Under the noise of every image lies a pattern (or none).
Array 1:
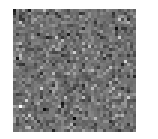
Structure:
only noise
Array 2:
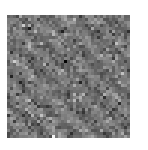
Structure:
diagonal stripes
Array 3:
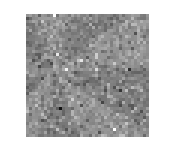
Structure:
spokes from one point
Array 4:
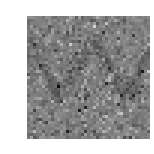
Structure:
a wavy band
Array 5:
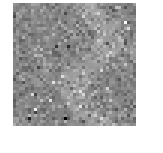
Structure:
a wavy band
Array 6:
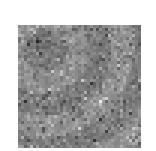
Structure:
rings round one point
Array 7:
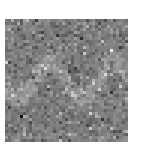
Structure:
a wavy band
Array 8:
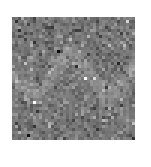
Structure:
a wavy band
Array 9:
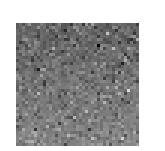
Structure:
a smooth slope
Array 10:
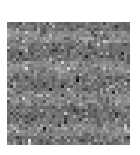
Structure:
horizontal stripes
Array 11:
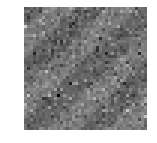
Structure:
diagonal stripes
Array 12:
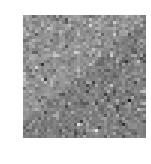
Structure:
a sharp edge
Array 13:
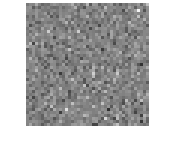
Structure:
only noise
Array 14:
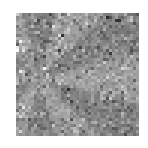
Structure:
spokes from one point
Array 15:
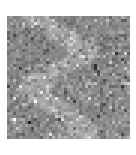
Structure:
a wavy band
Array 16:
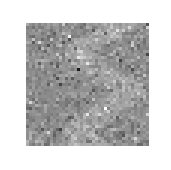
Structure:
a wavy band
